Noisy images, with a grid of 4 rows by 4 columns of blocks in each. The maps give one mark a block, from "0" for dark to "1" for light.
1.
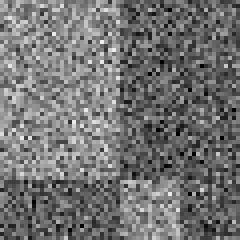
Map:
1100
1100
1100
0010
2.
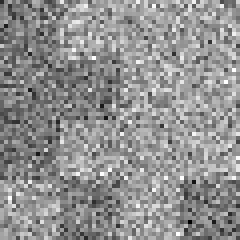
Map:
0111
0011
0111
1010
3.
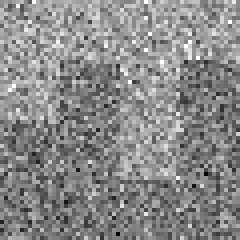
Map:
1111
1010
0010
0000
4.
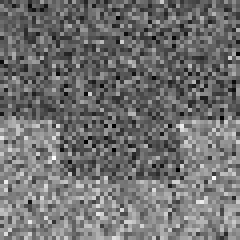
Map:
0000
0000
1001
1111
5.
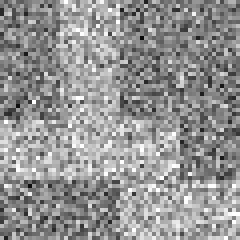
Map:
0100
0100
1110
0011
